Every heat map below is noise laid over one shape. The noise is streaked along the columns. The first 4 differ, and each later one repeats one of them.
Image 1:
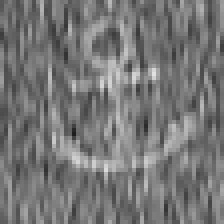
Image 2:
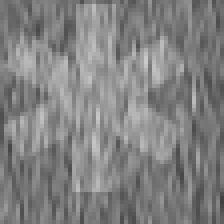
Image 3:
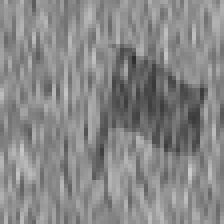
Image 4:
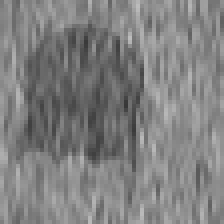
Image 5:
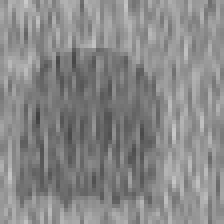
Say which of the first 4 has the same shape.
4
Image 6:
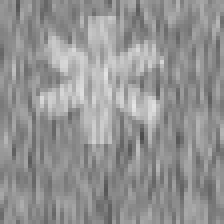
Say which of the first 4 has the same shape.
2
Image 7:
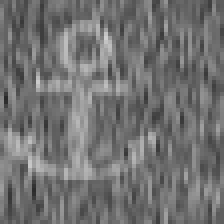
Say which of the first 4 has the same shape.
1
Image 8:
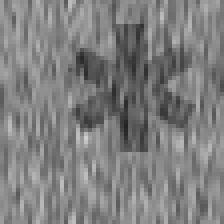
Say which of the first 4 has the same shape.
2
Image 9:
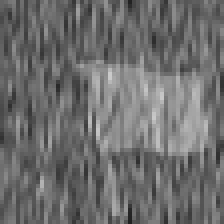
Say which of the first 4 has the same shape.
3
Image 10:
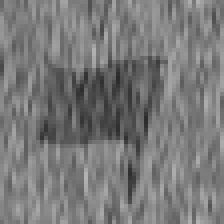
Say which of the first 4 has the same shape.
3
